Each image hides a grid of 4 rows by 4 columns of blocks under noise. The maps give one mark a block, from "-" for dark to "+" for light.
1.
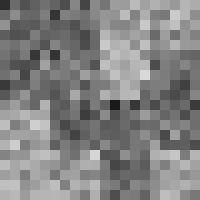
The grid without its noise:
- - + +
- - + -
+ - - -
+ + - +
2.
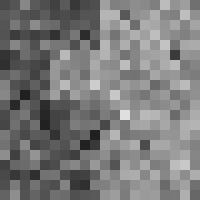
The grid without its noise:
- - + +
- + + +
- - + +
- - + +
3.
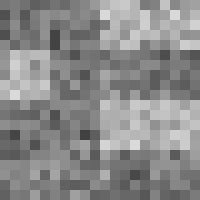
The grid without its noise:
- - + +
+ - - -
- - + +
- - - -
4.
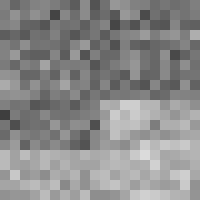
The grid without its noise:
- - - -
- - - -
- - + +
+ + + +
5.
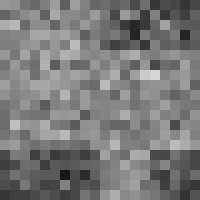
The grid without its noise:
+ + - -
+ + + +
+ + + +
- - + -
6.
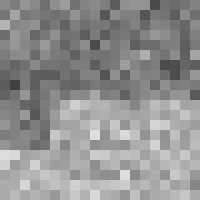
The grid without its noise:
- - - -
- - - -
- + + +
+ + + +
